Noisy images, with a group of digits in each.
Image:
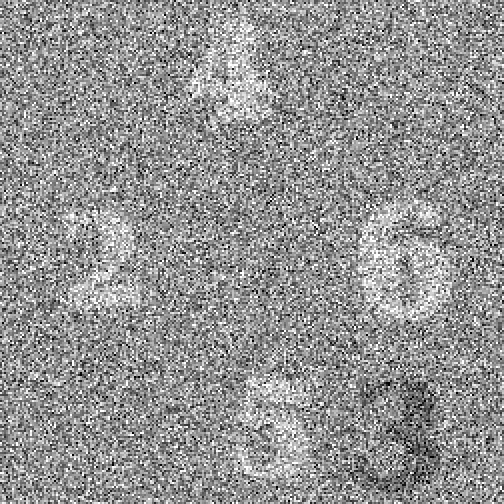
top middle: light 4; middle left: light 2; middle right: light 6; bottom middle: light 5; bottom right: dark 3
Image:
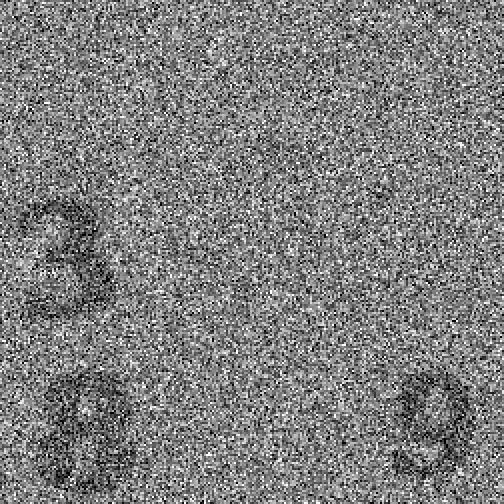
middle left: dark 3; bottom left: dark 8; bottom right: dark 9
